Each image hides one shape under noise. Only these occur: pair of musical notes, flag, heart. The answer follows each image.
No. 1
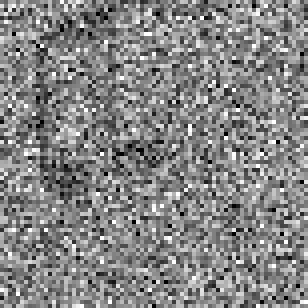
dark pair of musical notes
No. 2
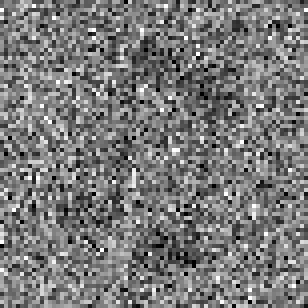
dark pair of musical notes
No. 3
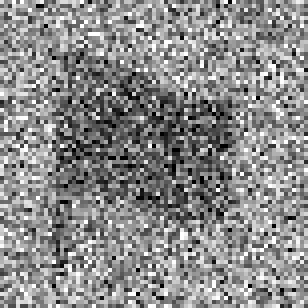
dark flag
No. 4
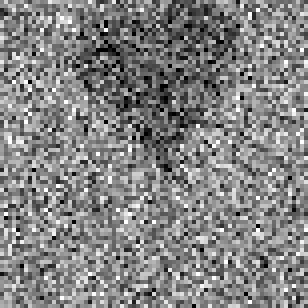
dark heart
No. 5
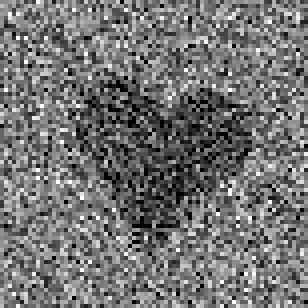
dark heart
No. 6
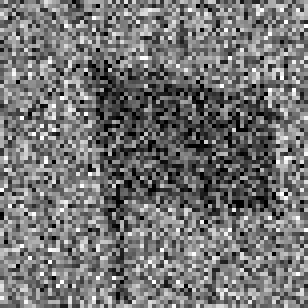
dark flag
